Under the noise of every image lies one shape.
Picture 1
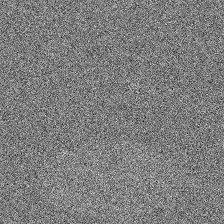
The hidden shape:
ellipse
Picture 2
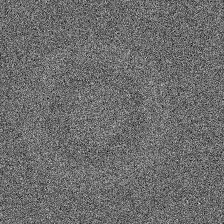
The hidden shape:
bullseye
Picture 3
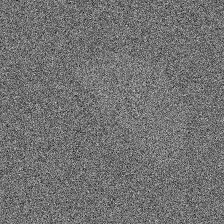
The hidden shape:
half disc
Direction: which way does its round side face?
up and right
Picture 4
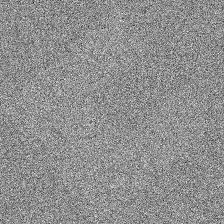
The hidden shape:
square with a notch
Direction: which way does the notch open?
up and right
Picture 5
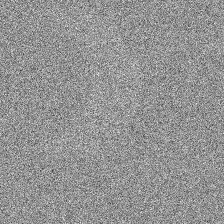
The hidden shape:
crescent
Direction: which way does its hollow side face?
left
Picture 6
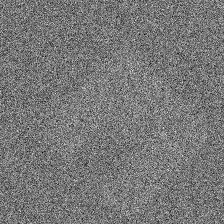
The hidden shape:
square with a notch
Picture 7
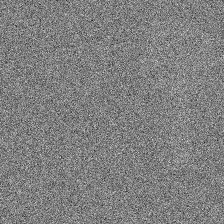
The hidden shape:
lollipop
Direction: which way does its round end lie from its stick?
up
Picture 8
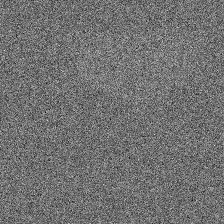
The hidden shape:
half disc
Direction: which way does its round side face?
down
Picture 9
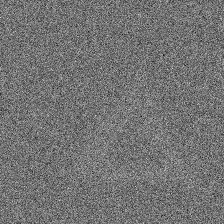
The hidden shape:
triangle frame
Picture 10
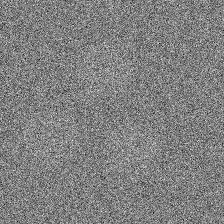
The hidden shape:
three dots
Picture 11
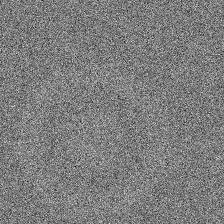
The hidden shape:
bullseye
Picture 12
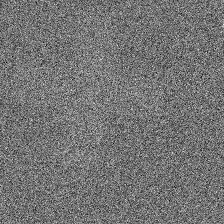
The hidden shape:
cross
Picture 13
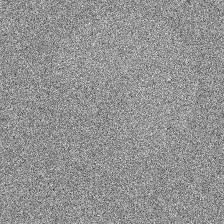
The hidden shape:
disc with a wedge cut out
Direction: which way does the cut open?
down and left
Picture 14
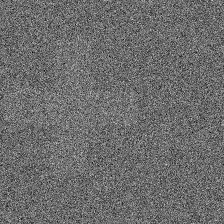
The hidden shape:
cross
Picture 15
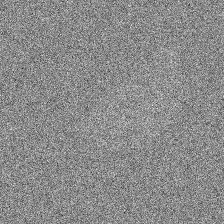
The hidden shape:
half disc
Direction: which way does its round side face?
down and right
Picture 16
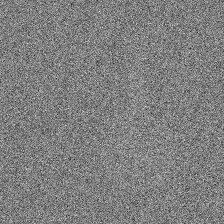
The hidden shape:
lollipop
